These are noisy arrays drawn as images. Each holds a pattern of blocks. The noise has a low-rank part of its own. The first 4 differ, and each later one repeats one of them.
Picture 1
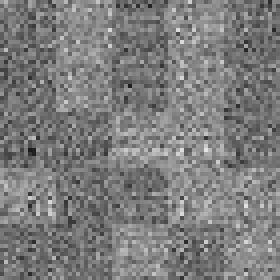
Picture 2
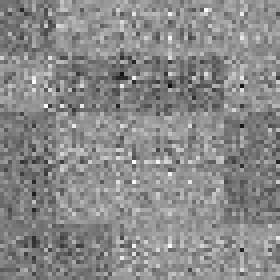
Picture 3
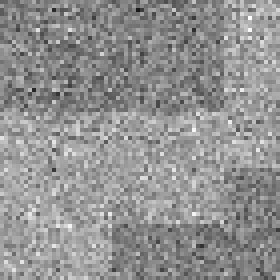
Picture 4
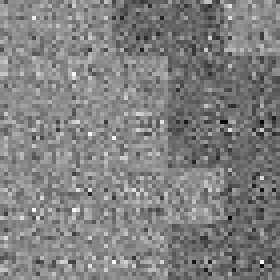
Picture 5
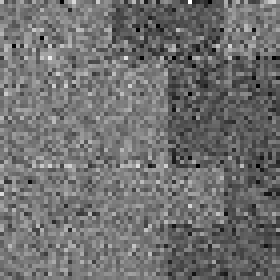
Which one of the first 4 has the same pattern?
4
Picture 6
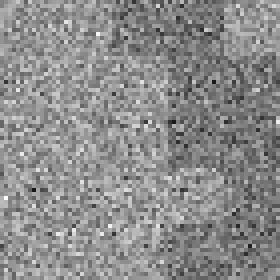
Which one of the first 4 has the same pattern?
4
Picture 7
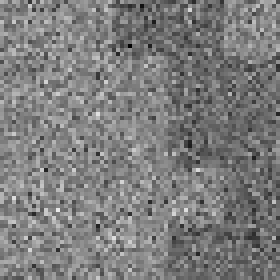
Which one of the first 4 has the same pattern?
4
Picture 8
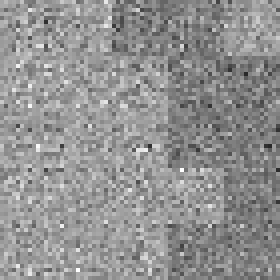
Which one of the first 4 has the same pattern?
4
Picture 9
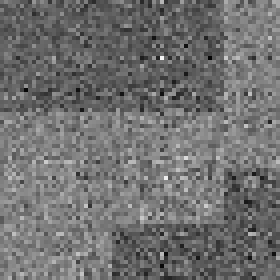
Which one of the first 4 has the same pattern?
3
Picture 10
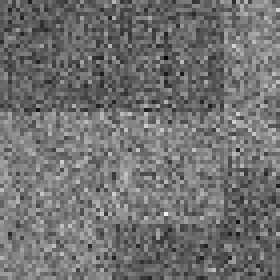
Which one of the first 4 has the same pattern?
3
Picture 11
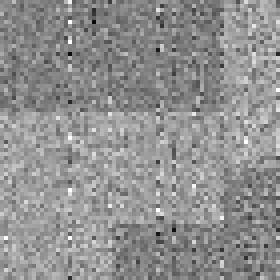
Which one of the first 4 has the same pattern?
3
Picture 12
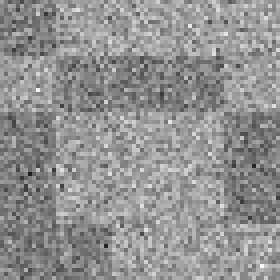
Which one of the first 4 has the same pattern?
2
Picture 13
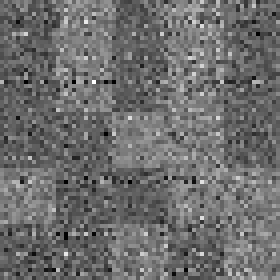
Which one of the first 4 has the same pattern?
1
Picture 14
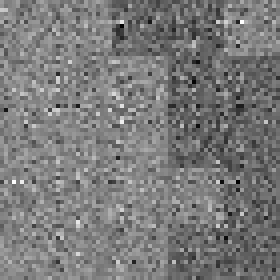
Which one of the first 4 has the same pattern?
4
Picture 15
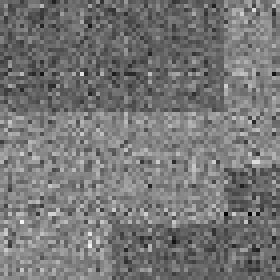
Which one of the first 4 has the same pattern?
3
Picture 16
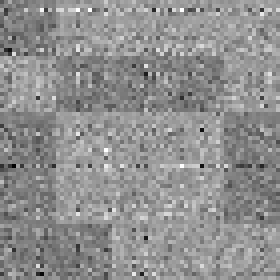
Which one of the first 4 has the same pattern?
2
